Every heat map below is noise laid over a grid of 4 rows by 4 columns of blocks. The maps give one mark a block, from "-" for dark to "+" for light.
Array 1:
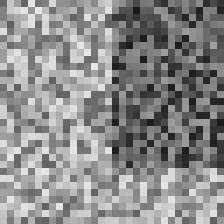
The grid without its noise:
+ + - -
+ + - -
+ + - -
+ + + +
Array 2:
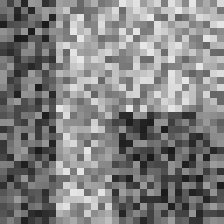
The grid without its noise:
- + + +
- + + +
- + - -
- + - -
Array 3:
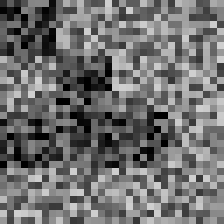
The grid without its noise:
- + + +
+ - + +
- - - +
+ + + +
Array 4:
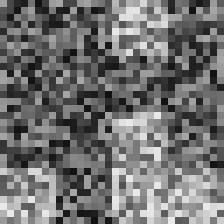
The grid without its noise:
- - + -
- - - -
- - + -
+ - + +
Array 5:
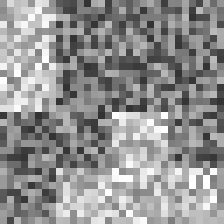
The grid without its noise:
+ - - -
+ - - -
- - + -
- + + +
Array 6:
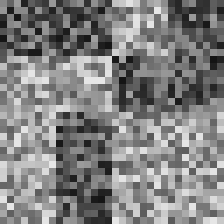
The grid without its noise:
- - + -
+ + - -
+ - + +
+ - + +
